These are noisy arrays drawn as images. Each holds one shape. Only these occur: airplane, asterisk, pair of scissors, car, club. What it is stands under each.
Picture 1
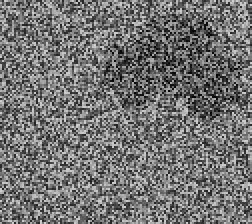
dark car
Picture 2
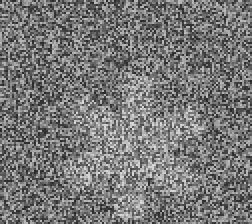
light asterisk
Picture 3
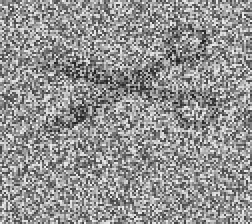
dark pair of scissors
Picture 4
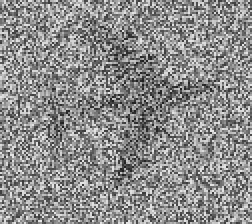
dark airplane
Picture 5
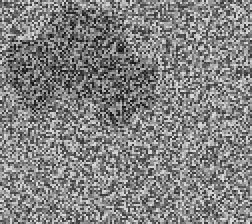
dark car
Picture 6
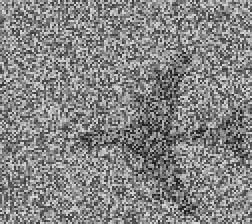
dark airplane
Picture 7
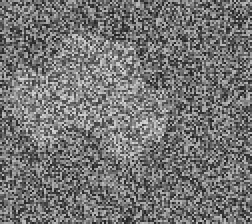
light car
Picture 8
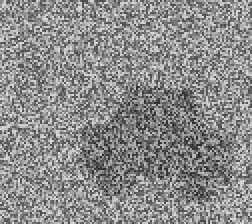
dark car
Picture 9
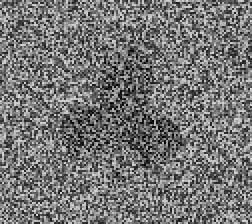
dark club
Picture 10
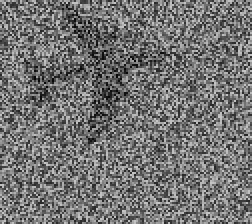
dark airplane
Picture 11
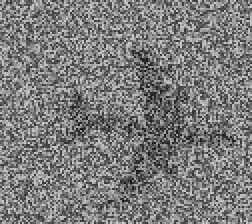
dark airplane
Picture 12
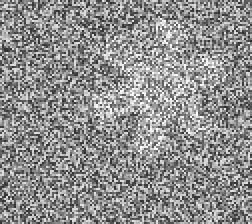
light asterisk
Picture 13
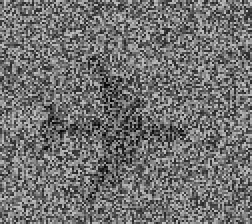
dark airplane
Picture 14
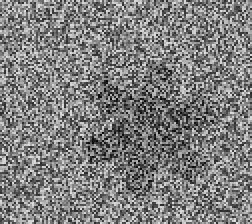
dark asterisk
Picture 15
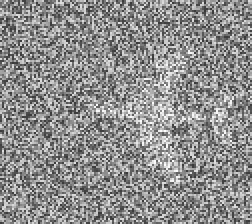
light airplane
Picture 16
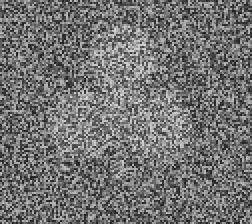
light club
